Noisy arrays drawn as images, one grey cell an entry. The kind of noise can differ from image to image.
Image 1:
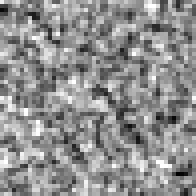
blotchy
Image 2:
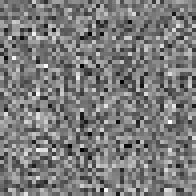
low rank plus noise
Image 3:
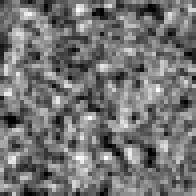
blotchy
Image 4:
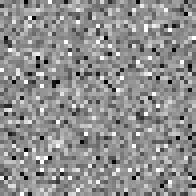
heavy tails
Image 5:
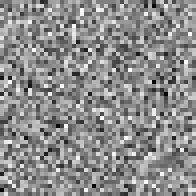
independent entries
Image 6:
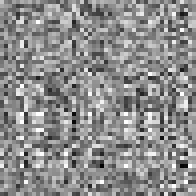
low rank plus noise
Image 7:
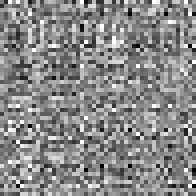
low rank plus noise
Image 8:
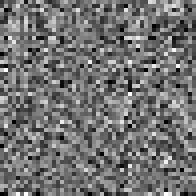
low rank plus noise
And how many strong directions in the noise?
five to eight
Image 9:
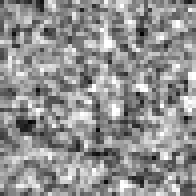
blotchy
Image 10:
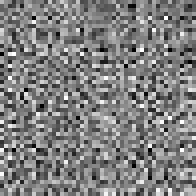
low rank plus noise
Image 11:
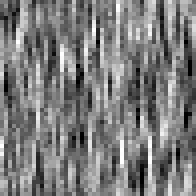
streaked along the columns
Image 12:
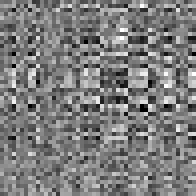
low rank plus noise
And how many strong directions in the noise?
one
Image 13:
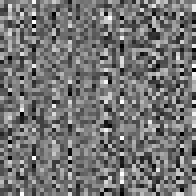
columns of uneven size
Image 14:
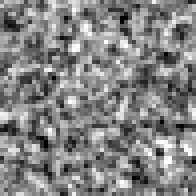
blotchy
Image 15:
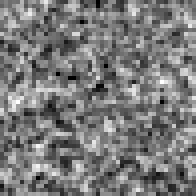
blotchy
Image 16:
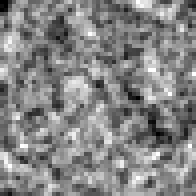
blotchy
